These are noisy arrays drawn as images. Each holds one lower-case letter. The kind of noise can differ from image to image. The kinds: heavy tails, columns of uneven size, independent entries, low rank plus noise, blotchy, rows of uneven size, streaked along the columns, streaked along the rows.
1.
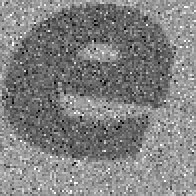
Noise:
heavy tails
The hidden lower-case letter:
e
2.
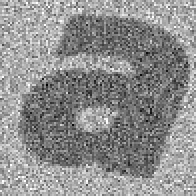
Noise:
low rank plus noise
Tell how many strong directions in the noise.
five to eight
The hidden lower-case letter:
a
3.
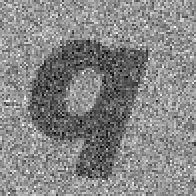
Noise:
independent entries
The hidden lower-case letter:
q
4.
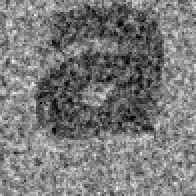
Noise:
blotchy
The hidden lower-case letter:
a
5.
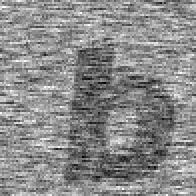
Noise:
streaked along the rows
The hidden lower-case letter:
b
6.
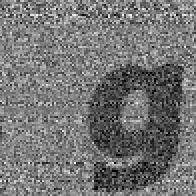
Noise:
rows of uneven size
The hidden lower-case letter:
g
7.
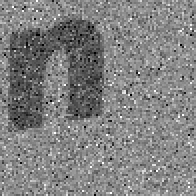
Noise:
heavy tails
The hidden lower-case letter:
n
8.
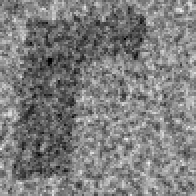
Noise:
blotchy
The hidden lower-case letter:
r
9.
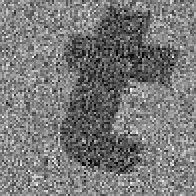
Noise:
low rank plus noise
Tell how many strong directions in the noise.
five to eight
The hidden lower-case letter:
t
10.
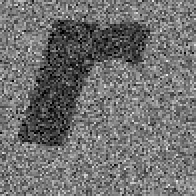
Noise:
independent entries
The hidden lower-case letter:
r
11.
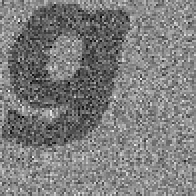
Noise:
low rank plus noise
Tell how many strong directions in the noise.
five to eight
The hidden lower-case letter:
g
